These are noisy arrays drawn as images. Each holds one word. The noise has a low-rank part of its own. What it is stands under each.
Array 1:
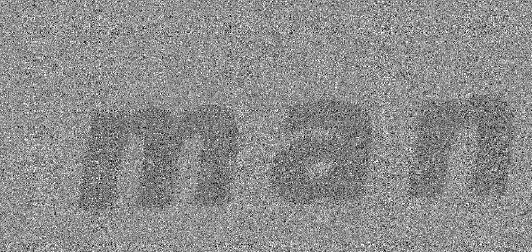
man
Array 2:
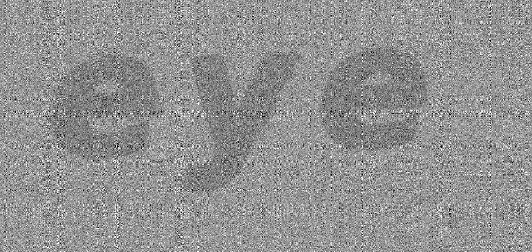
eye
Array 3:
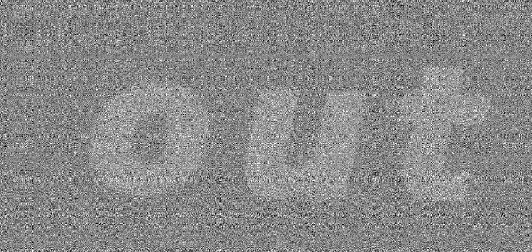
out
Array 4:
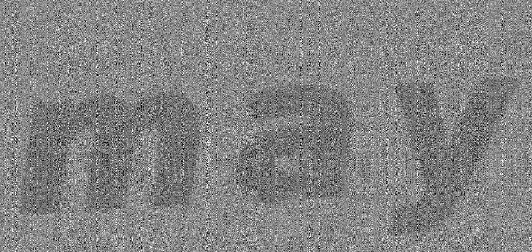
may
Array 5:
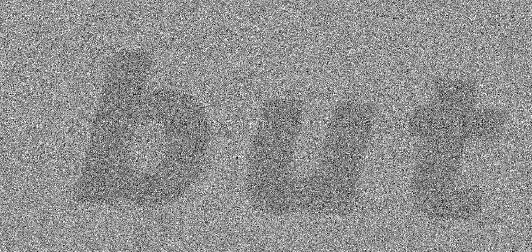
but
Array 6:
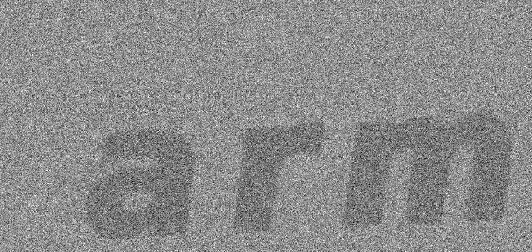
arm
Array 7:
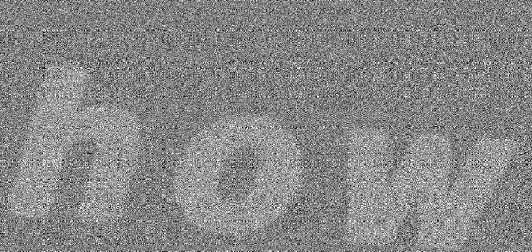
how
